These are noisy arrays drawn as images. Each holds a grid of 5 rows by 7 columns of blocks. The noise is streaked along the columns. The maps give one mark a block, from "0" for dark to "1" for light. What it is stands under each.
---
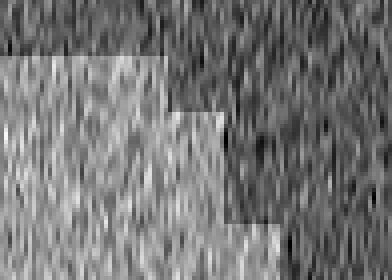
0000000
1110000
1111000
1111000
1111100
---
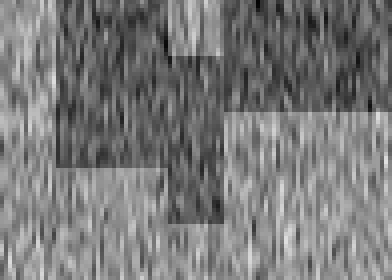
1001000
1000000
1000111
1110111
1111111
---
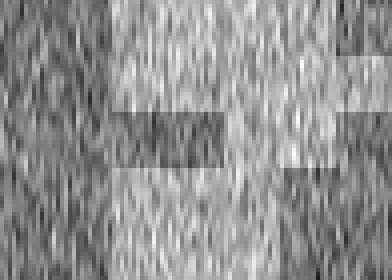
0011110
0011111
0000110
0011100
0011100
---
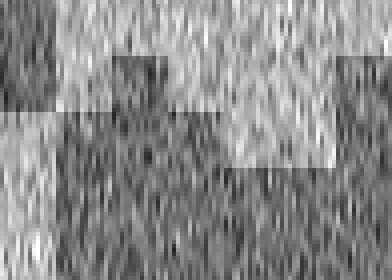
0111111
0101110
1000110
1000000
1000000
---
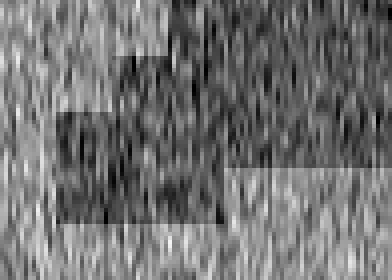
1110000
1100000
1000000
1000111
1111111
